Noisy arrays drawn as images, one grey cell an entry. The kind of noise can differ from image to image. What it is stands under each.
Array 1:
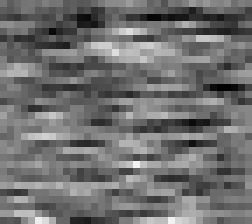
streaked along the rows
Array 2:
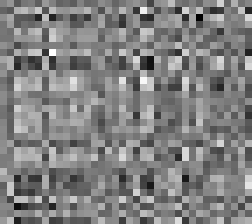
low rank plus noise
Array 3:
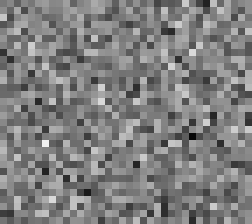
independent entries
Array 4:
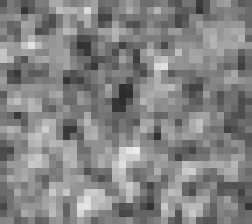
blotchy
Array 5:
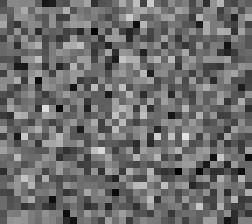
independent entries
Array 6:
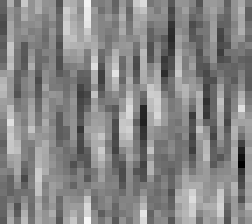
streaked along the columns
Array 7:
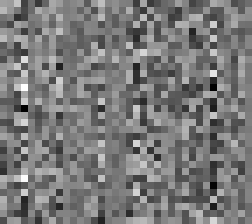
columns of uneven size
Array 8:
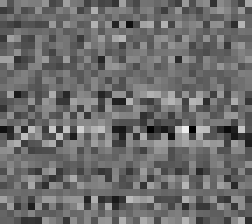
rows of uneven size
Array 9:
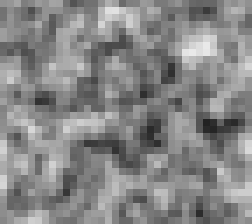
blotchy
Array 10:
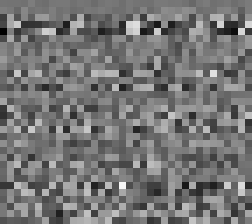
rows of uneven size
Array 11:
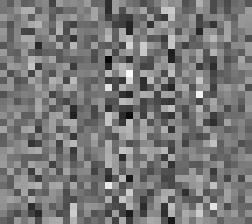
columns of uneven size
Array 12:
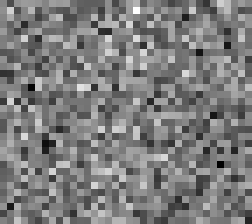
independent entries
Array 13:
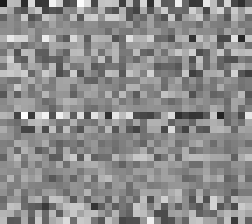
rows of uneven size
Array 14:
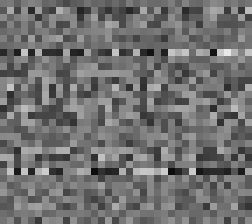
rows of uneven size
